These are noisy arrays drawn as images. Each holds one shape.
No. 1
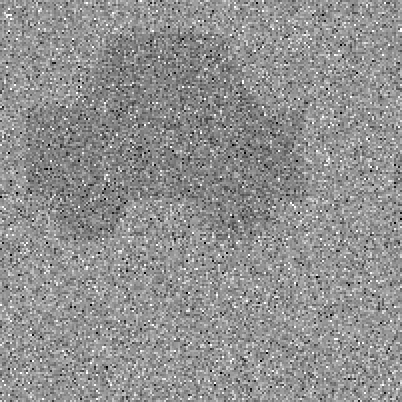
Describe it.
dark car
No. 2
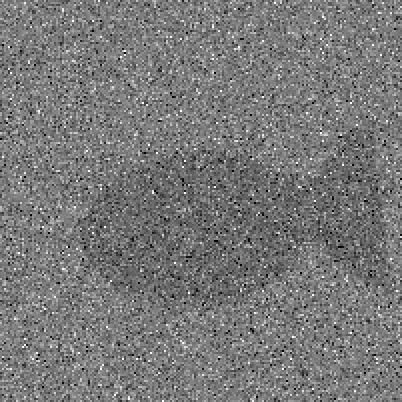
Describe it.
dark fish
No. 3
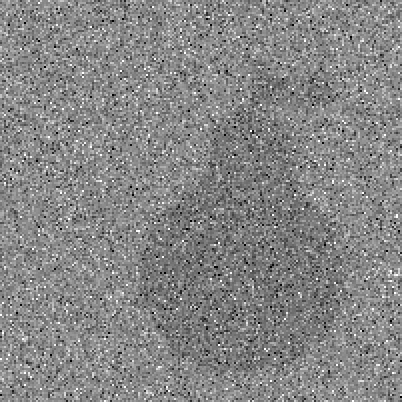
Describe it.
dark pear
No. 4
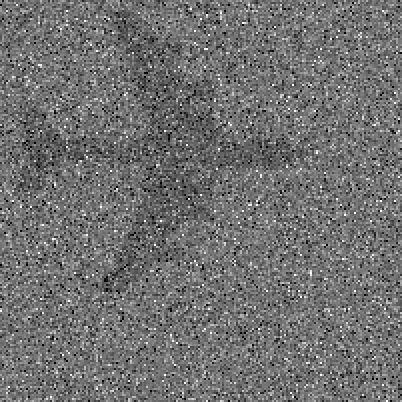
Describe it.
dark airplane
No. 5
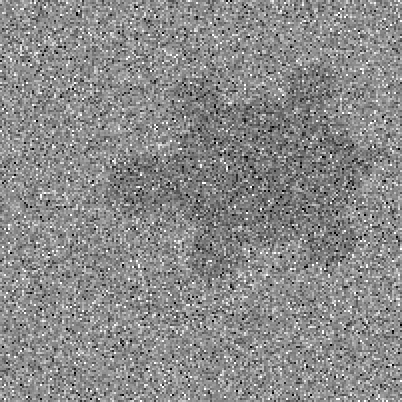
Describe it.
dark turtle
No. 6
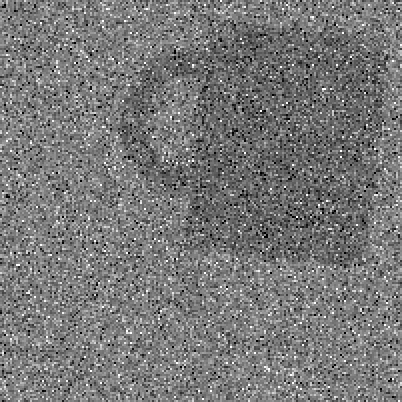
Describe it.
dark cup
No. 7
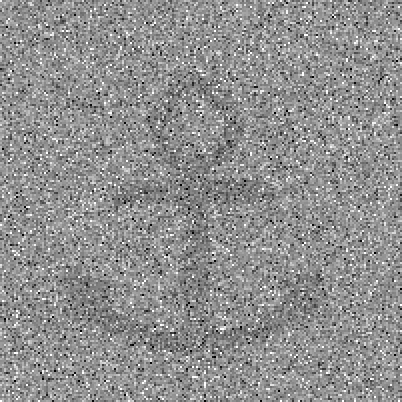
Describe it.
dark anchor
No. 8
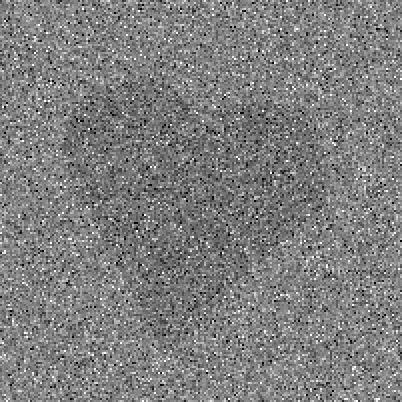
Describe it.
dark heart
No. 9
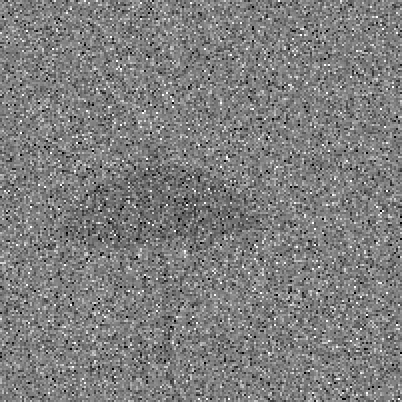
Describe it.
dark umbrella
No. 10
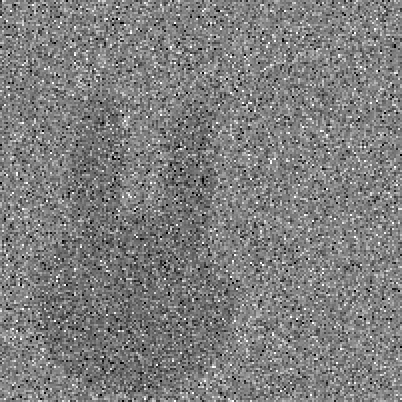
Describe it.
dark rabbit's head
